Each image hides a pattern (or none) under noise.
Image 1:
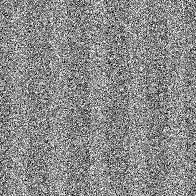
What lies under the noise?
vertical stripes
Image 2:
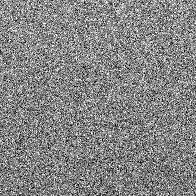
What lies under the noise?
a smooth slope
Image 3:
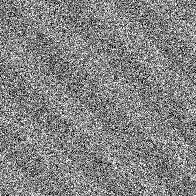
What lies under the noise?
diagonal stripes
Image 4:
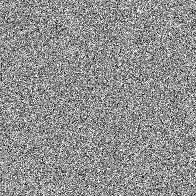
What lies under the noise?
only noise
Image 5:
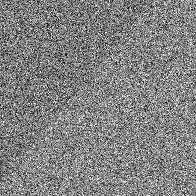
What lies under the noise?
a sharp edge
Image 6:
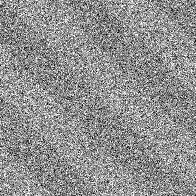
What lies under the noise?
diagonal stripes
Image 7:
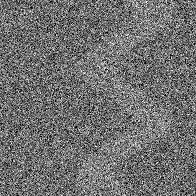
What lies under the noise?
a wavy band
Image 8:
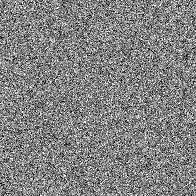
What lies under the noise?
only noise
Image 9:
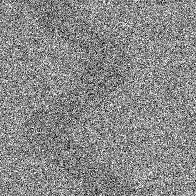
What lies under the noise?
a wavy band
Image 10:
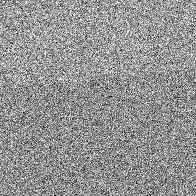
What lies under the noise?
a sharp edge
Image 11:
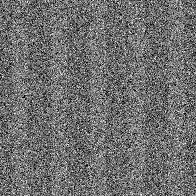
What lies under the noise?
vertical stripes
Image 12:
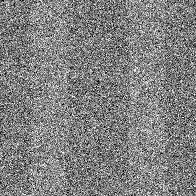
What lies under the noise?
vertical stripes
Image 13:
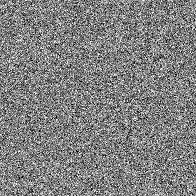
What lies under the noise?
only noise
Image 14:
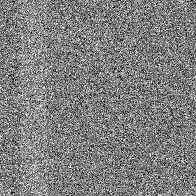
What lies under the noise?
one vertical stripe
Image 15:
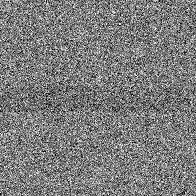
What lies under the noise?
one horizontal stripe
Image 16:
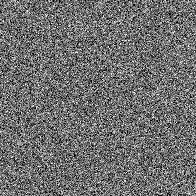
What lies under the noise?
only noise
